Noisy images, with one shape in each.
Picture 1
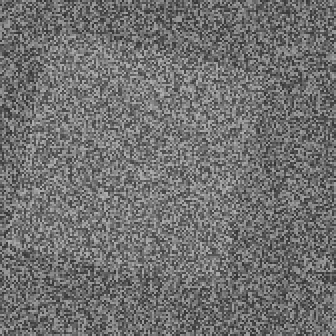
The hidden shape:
square
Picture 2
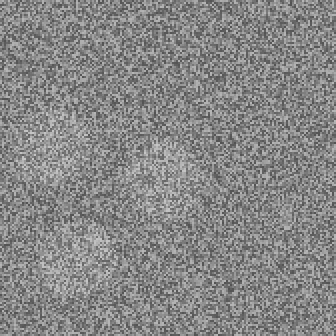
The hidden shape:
three dots
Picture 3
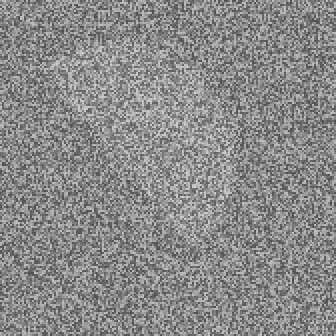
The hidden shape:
half disc
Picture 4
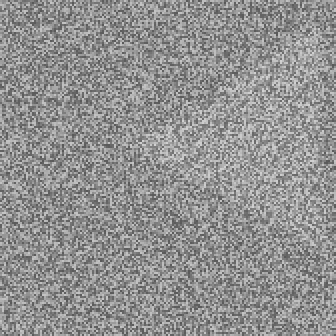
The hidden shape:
triangle
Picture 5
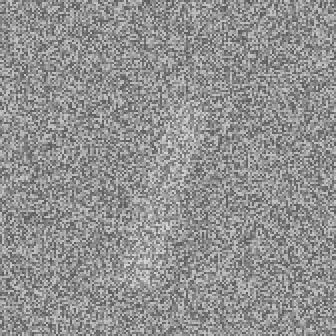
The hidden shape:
bar
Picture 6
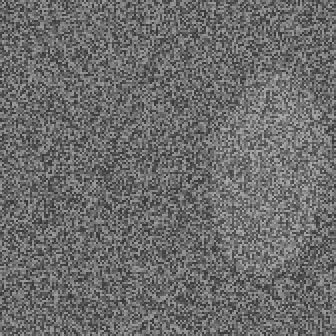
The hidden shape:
ellipse
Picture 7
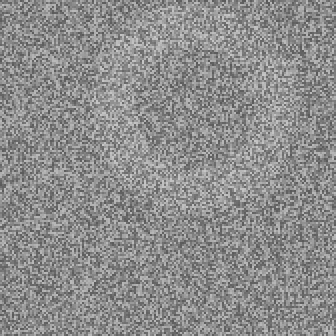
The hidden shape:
ring
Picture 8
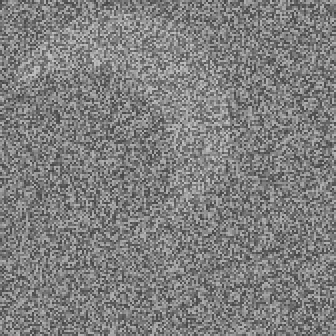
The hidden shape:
crescent
